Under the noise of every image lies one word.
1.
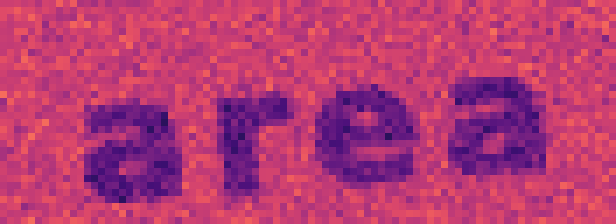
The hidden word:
area
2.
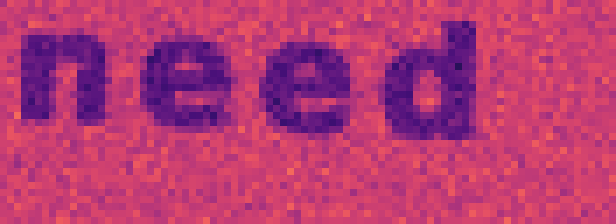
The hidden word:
need
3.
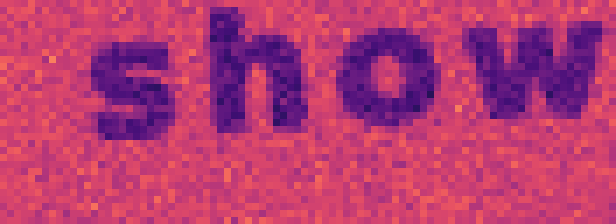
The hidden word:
show
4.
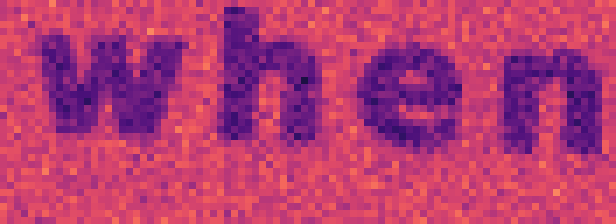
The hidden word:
when
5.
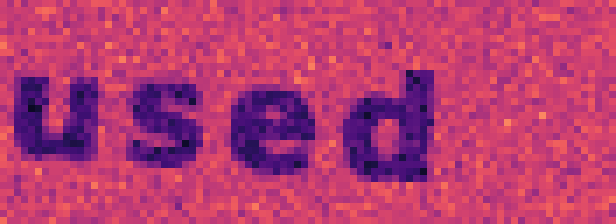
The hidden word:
used
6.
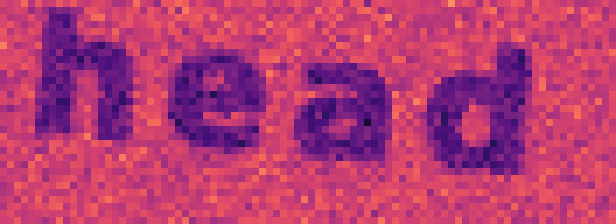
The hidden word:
head
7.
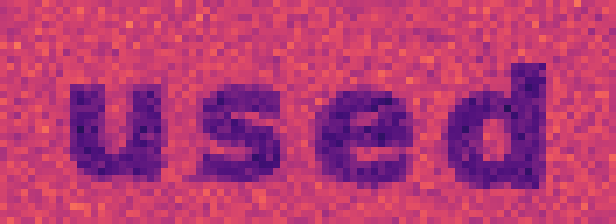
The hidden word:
used
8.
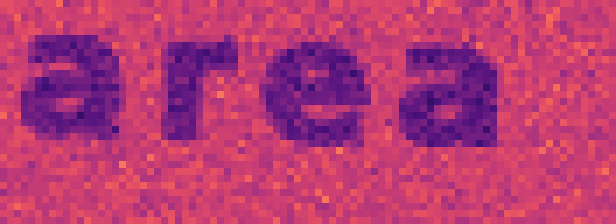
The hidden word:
area
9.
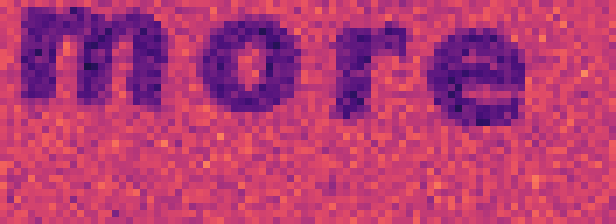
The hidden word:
more
